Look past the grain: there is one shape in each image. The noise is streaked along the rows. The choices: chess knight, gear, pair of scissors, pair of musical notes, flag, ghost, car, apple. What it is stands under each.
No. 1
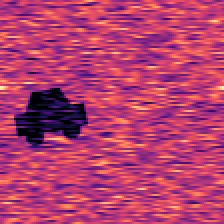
car
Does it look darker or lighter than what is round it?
darker
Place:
middle left
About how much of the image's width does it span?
a third
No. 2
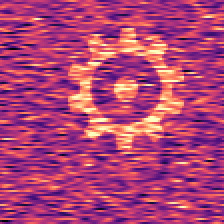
gear
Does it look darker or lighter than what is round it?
lighter
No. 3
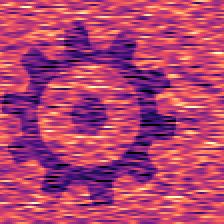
gear
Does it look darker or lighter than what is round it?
darker
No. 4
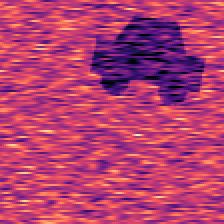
car
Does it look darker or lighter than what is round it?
darker
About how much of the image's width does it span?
half
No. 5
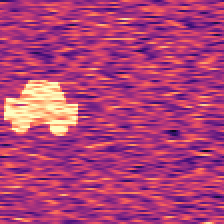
car
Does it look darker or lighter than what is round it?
lighter
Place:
middle left
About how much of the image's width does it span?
a third
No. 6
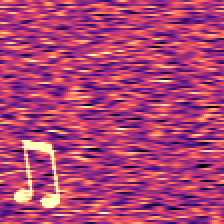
pair of musical notes
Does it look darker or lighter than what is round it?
lighter
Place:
bottom left
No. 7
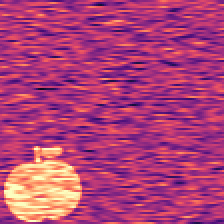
apple
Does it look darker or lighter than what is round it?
lighter
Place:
bottom left
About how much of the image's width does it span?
a third
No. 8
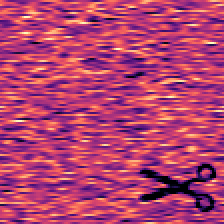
pair of scissors
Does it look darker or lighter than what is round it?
darker
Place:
bottom right
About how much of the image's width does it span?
a third
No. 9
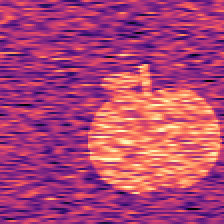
apple
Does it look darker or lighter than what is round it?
lighter
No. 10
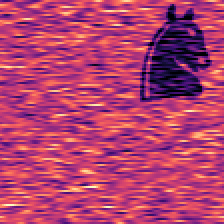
chess knight
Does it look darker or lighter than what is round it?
darker
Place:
top right
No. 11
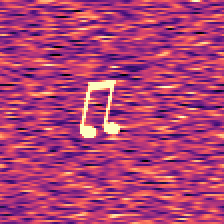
pair of musical notes
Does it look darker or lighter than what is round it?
lighter
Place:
centre
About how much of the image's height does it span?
a quarter
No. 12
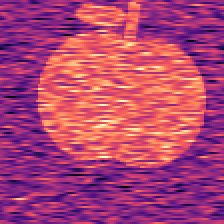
apple
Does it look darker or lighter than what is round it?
lighter
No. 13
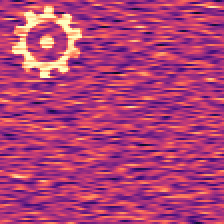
gear
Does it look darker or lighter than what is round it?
lighter
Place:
top left
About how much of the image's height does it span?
a third
